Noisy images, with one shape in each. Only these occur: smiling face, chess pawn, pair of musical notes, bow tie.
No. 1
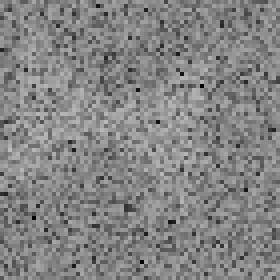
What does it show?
light bow tie
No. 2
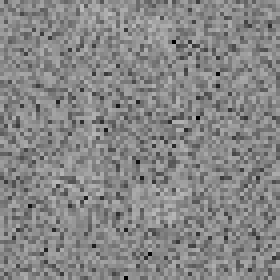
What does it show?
light pair of musical notes
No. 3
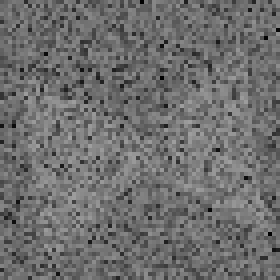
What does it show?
light bow tie
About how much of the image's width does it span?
nearly all
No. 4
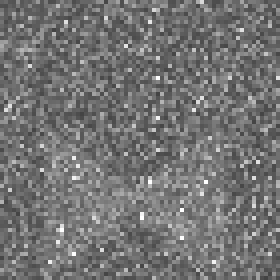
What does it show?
light bow tie
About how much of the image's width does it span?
two thirds
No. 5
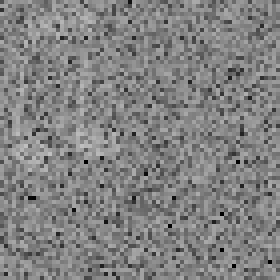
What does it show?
light pair of musical notes
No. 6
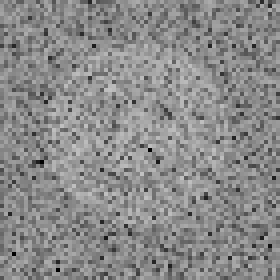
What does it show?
light smiling face
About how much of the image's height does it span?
two thirds
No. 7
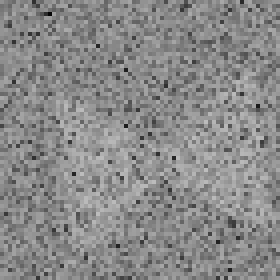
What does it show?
light bow tie
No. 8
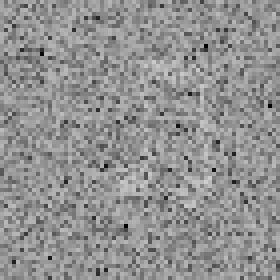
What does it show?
light pair of musical notes
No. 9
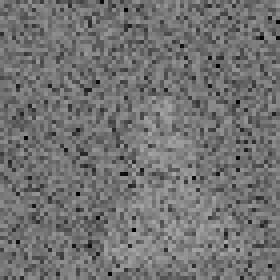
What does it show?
light chess pawn
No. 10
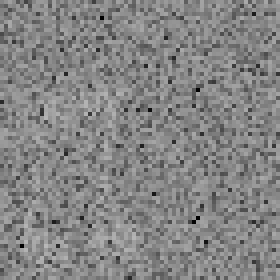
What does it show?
light pair of musical notes
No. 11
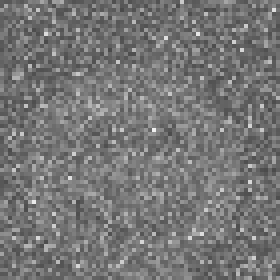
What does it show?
light smiling face
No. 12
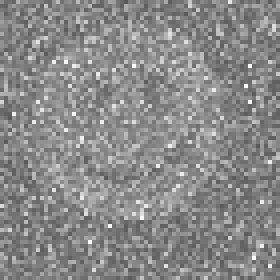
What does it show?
light smiling face
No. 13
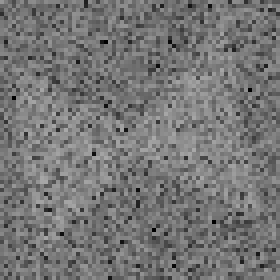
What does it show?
light bow tie
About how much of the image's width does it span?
nearly all
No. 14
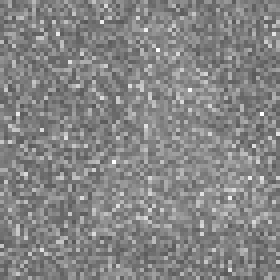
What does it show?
light chess pawn
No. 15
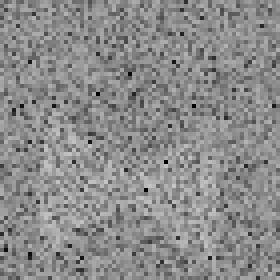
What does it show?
light bow tie
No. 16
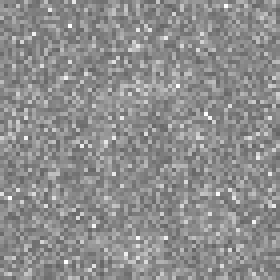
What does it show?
light pair of musical notes
